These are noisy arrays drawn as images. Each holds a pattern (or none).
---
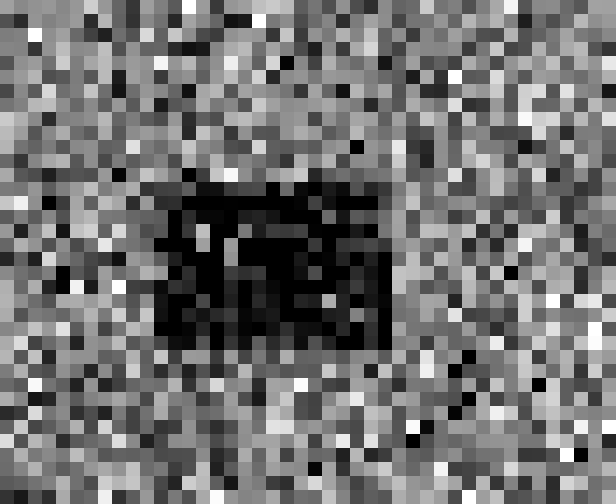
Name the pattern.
one block
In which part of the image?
centre
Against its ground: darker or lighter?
darker
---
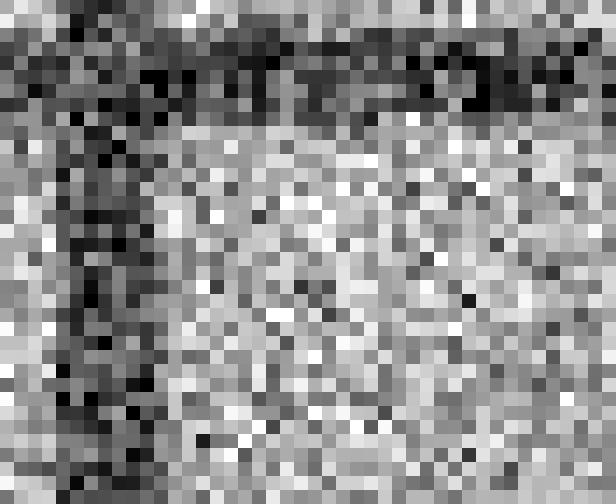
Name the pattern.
bands of rows crossing bands of columns
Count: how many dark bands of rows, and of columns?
1 and 1
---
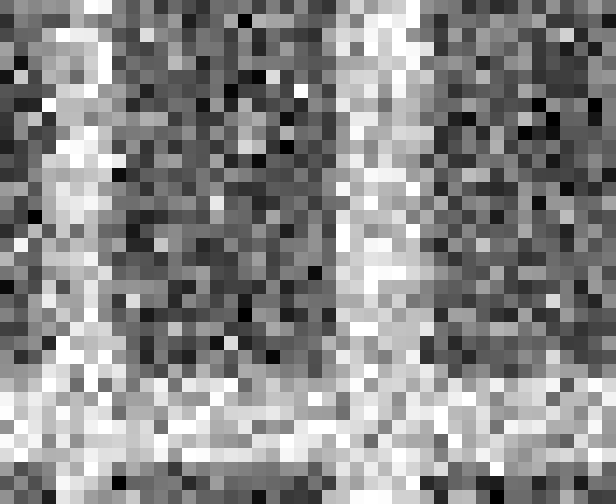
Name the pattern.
bands of rows crossing bands of columns
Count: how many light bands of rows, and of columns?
1 and 2
